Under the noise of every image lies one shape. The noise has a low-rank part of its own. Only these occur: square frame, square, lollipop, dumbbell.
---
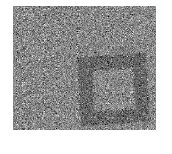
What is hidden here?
dark square frame
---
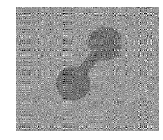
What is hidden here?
dark dumbbell
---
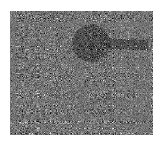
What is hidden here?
dark lollipop
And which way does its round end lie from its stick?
left
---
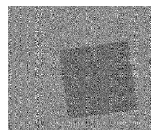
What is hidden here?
dark square
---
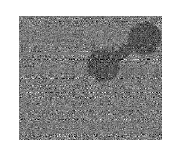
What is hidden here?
dark dumbbell
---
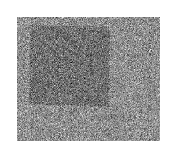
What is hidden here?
dark square
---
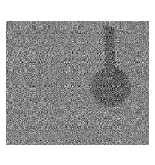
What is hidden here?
dark lollipop
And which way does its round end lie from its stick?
down
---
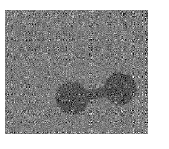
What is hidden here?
dark dumbbell
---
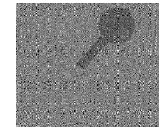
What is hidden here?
dark lollipop
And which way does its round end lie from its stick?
up and right
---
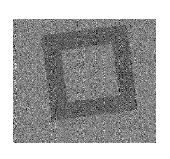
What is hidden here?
dark square frame
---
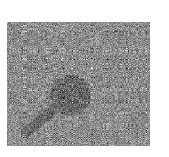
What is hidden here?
dark lollipop
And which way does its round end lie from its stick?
up and right
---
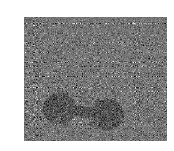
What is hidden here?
dark dumbbell
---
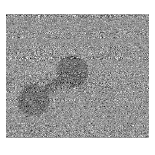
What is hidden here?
dark dumbbell
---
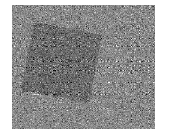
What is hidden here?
dark square
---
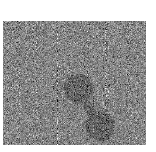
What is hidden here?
dark dumbbell
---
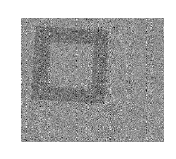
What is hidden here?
dark square frame
